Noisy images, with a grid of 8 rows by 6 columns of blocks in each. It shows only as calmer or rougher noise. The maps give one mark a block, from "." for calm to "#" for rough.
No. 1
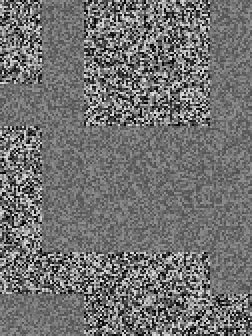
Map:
#.###.
#.###.
..###.
#.....
#.....
#.....
#####.
..####
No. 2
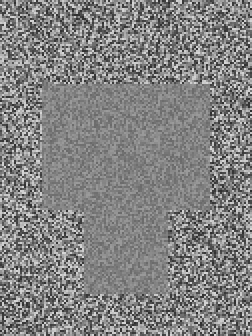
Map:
######
######
#....#
#....#
#....#
##..##
##..##
######
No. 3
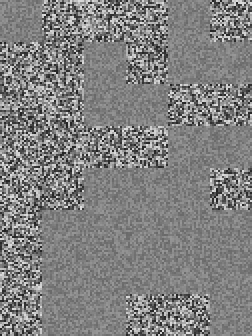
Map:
.###.#
##.#..
##..##
####..
##...#
#.....
#.....
#..##.
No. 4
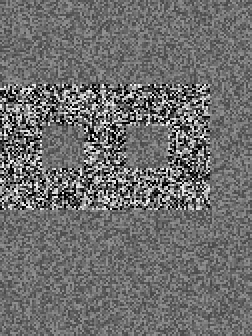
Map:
......
......
#####.
#.#.#.
#####.
......
......
......
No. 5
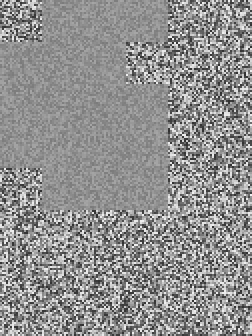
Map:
#...##
...###
....##
....##
#...##
######
######
######
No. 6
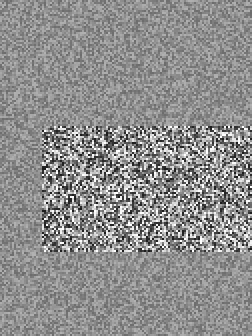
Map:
......
......
......
.#####
.#####
.#####
......
......
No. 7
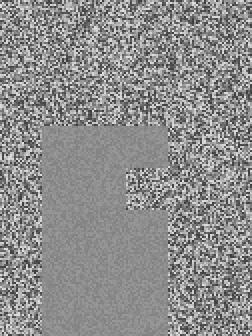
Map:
######
######
######
#...##
#..###
#...##
#...##
#...##
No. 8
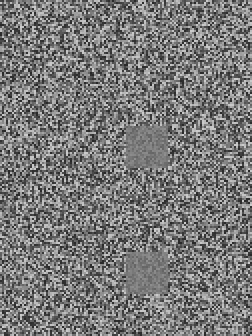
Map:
######
######
######
###.##
######
######
###.##
######
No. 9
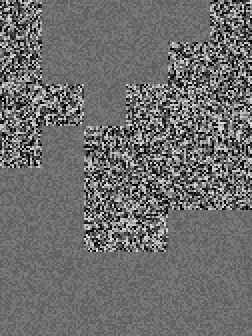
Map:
#....#
#...##
##.###
#.####
..####
..##..
......
......
